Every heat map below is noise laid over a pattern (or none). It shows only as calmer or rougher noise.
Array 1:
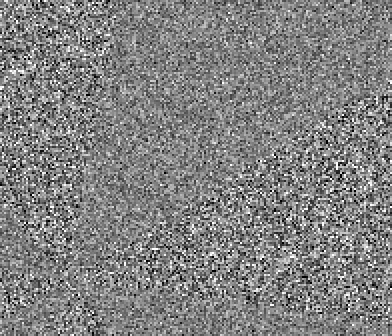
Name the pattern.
spokes from one point
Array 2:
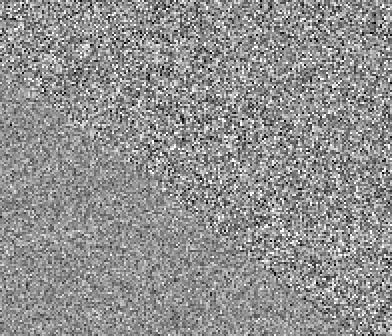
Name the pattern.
a sharp edge
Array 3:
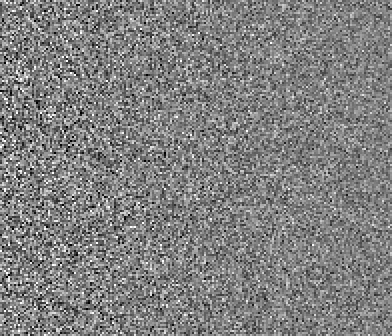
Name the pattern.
a smooth slope
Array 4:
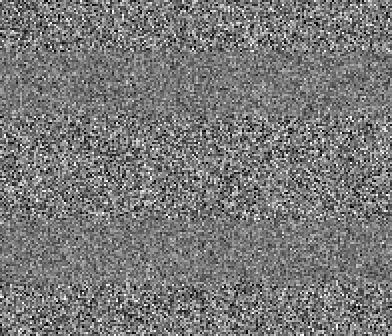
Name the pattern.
horizontal stripes
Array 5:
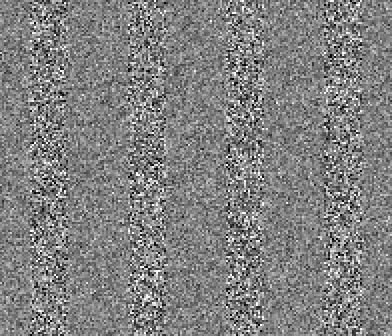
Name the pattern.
vertical stripes
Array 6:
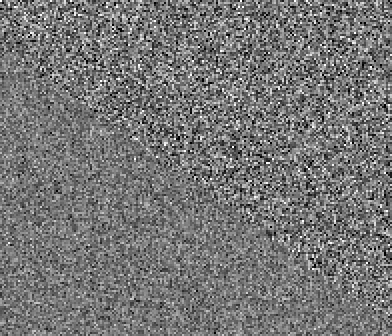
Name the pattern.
a sharp edge
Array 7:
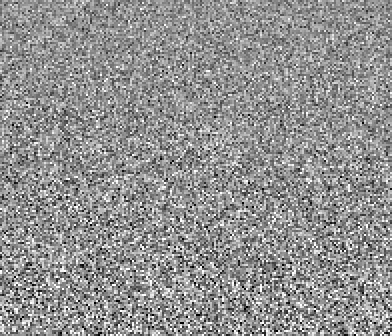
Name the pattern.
a smooth slope
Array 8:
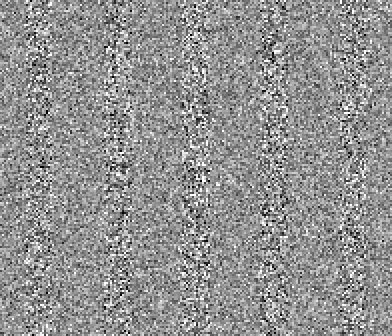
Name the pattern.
vertical stripes
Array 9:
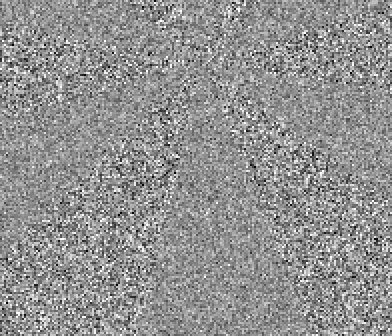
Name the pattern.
spokes from one point
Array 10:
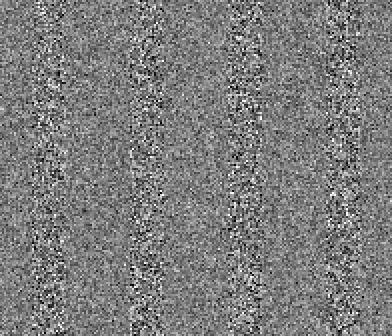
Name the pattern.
vertical stripes
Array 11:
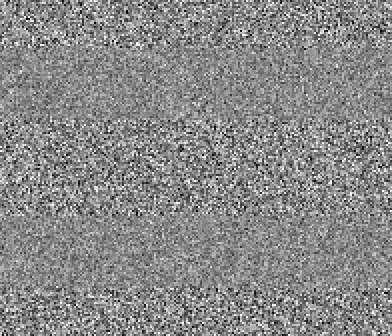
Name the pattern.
horizontal stripes
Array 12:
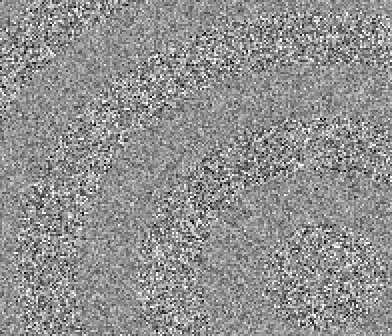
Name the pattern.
rings round one point
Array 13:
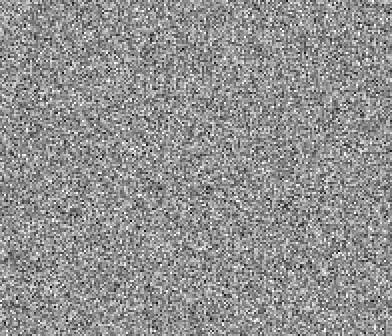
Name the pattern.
only noise
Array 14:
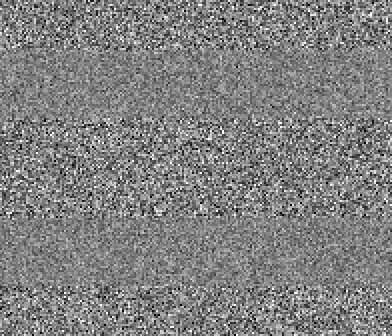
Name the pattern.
horizontal stripes
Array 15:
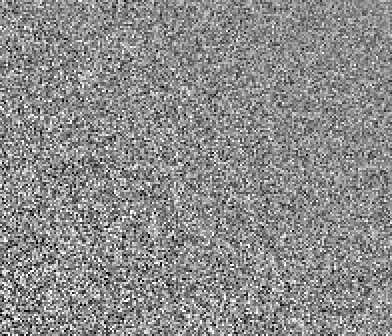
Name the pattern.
a smooth slope
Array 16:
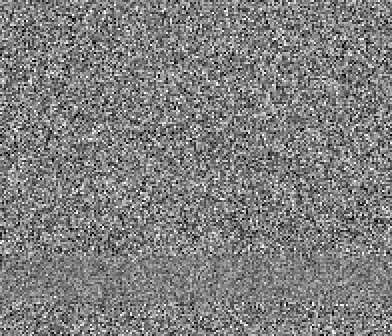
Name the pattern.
one horizontal stripe
